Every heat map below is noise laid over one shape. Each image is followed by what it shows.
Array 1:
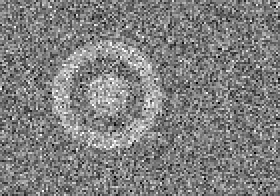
bullseye
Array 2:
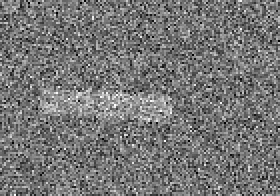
bar
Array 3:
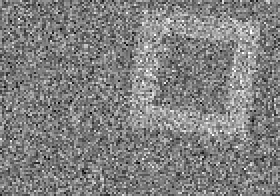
square frame
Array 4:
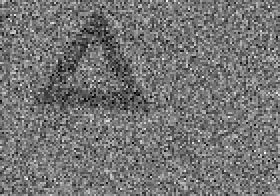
triangle frame
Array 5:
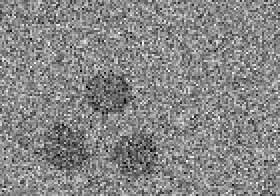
three dots
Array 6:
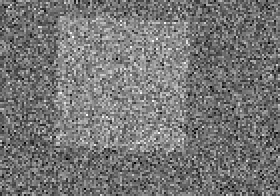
square
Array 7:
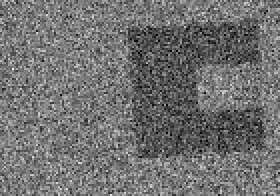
square with a notch
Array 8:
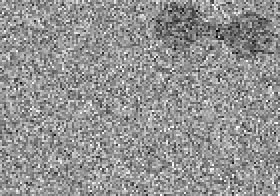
dumbbell
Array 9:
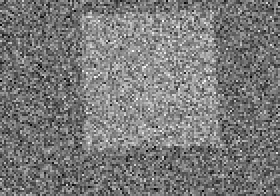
square
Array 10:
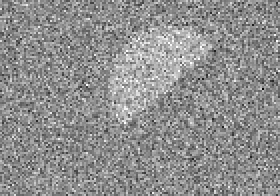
half disc
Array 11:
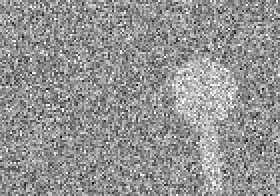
lollipop
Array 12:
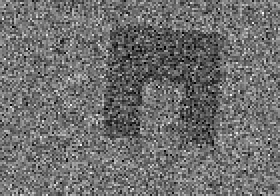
square with a notch
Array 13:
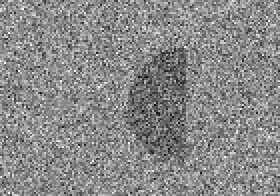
half disc
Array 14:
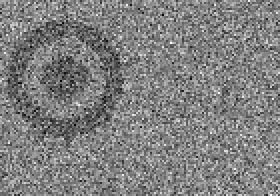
bullseye
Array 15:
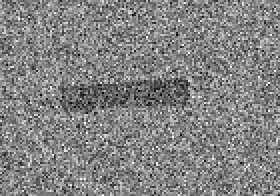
bar
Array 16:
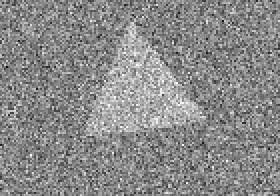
triangle
